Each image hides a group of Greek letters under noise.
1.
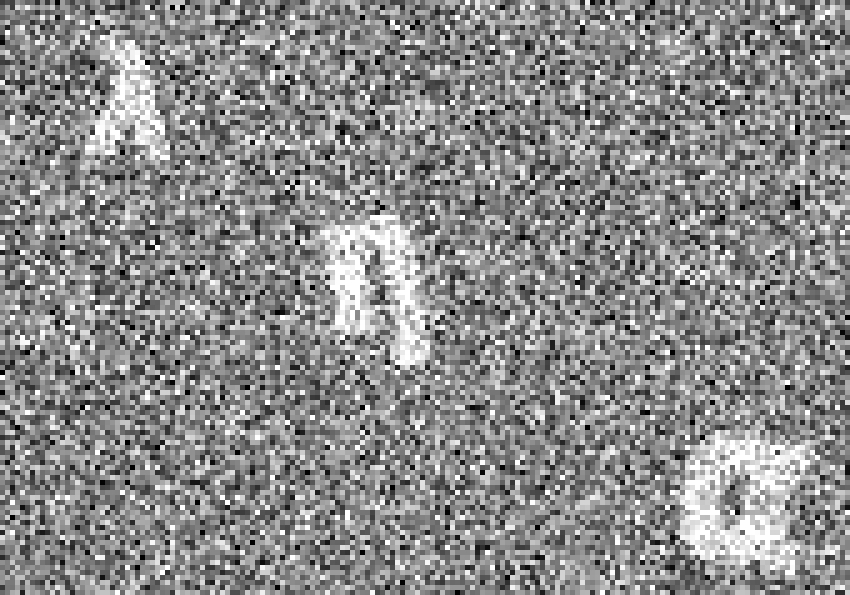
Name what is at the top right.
nothing
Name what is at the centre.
eta
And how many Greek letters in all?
3
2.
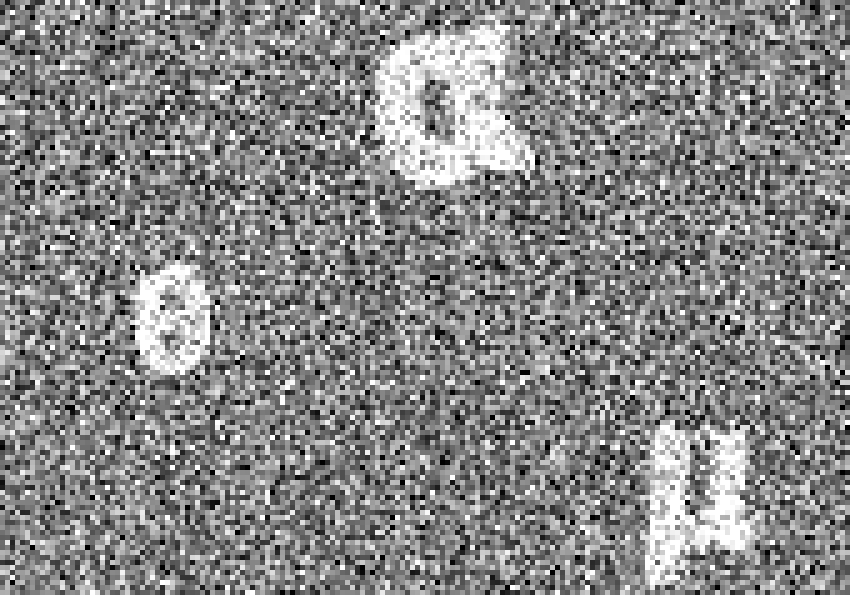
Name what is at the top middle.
alpha
